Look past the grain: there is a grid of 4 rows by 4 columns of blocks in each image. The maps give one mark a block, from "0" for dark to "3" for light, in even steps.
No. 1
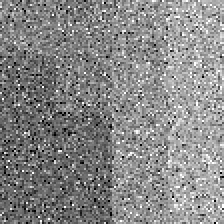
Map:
1 1 2 3
0 1 2 3
0 0 2 3
0 0 2 3
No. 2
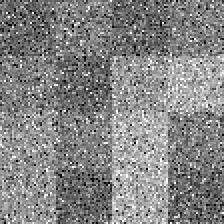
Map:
0 1 0 1
1 0 2 3
2 1 3 1
2 0 3 0
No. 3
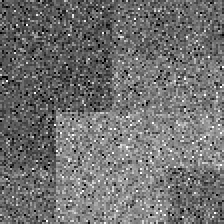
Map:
0 0 1 1
0 0 2 2
0 3 3 3
1 3 3 1
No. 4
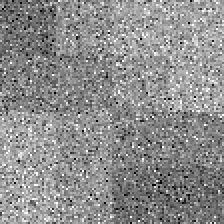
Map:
0 2 3 3
1 1 2 3
3 2 1 1
3 2 0 0
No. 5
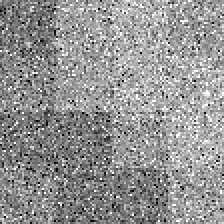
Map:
0 2 3 2
1 2 3 3
0 0 2 3
1 0 0 2
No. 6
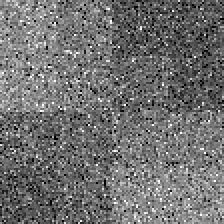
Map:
3 2 0 0
3 2 1 0
1 1 2 2
0 1 3 3
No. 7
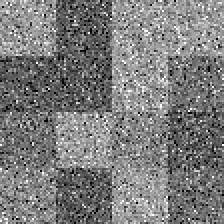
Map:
3 0 3 3
0 0 3 1
1 3 2 0
2 0 3 1
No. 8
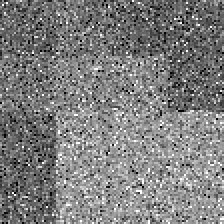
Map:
0 1 0 0
1 2 2 0
0 3 3 3
0 3 3 3
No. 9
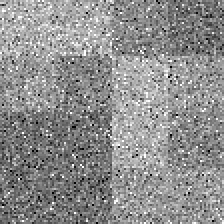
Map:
3 3 1 0
2 1 3 2
0 0 3 1
0 0 2 2
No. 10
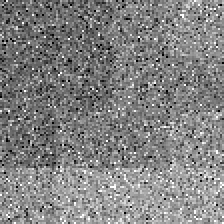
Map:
0 0 1 2
0 0 1 1
0 1 1 2
2 3 3 3
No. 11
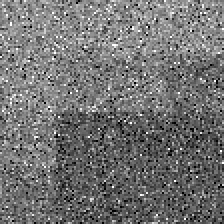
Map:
3 3 3 3
3 2 2 1
2 0 0 0
1 0 0 0
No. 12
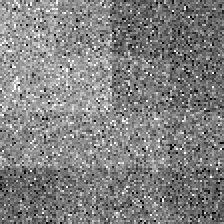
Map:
3 2 0 0
3 3 1 0
2 2 2 1
0 1 1 0
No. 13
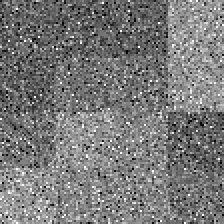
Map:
0 0 0 3
0 1 1 3
1 3 2 0
3 2 2 1
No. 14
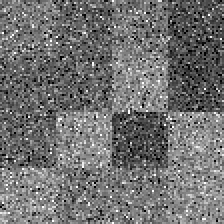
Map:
2 1 2 0
1 1 3 0
1 3 0 3
3 2 2 3
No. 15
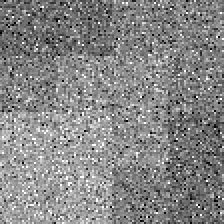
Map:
0 0 1 1
1 2 2 1
3 3 2 0
3 3 1 0
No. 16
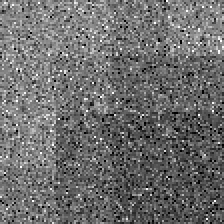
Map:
3 3 2 3
3 2 1 1
3 1 0 0
2 1 0 0
